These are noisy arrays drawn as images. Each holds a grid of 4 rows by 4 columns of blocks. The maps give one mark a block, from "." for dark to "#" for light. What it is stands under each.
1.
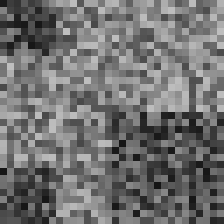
.###
####
##..
.#..
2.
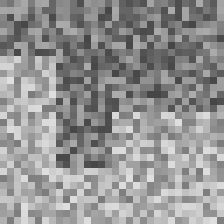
....
#...
#.##
####
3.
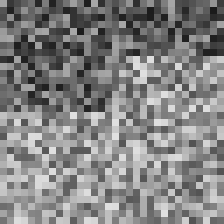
....
..##
####
####
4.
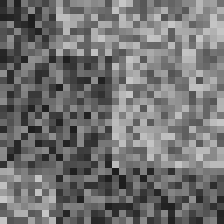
.###
..##
..##
#...
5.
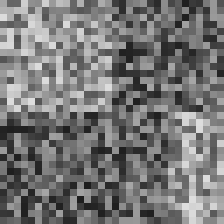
##..
##..
...#
...#
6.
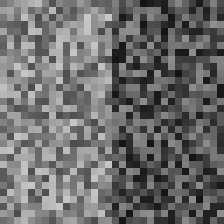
##..
##..
##..
##..
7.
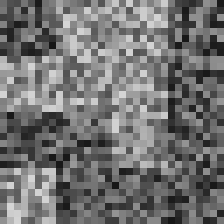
.##.
###.
..#.
#...
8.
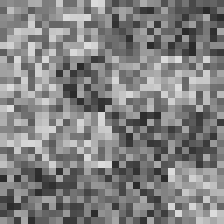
##..
#.##
##..
...#
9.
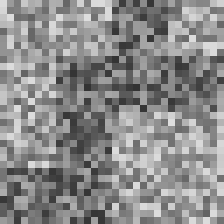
##.#
#...
#.##
..##
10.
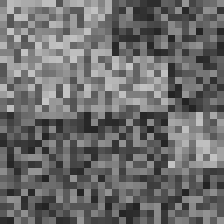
##..
###.
...#
....
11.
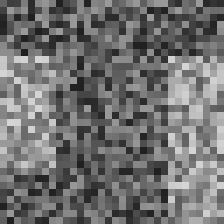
....
#..#
#..#
...#
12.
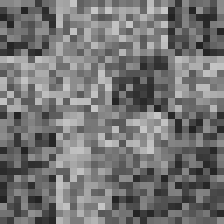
.##.
##.#
.##.
.#..
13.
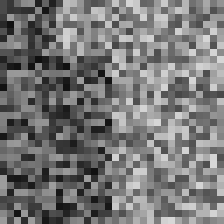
.###
..##
..##
..##
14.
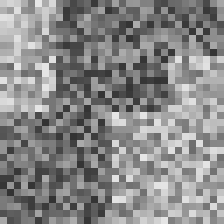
#...
#..#
..##
..##
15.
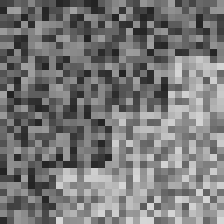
....
...#
..##
.###
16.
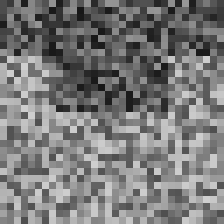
....
#..#
####
####
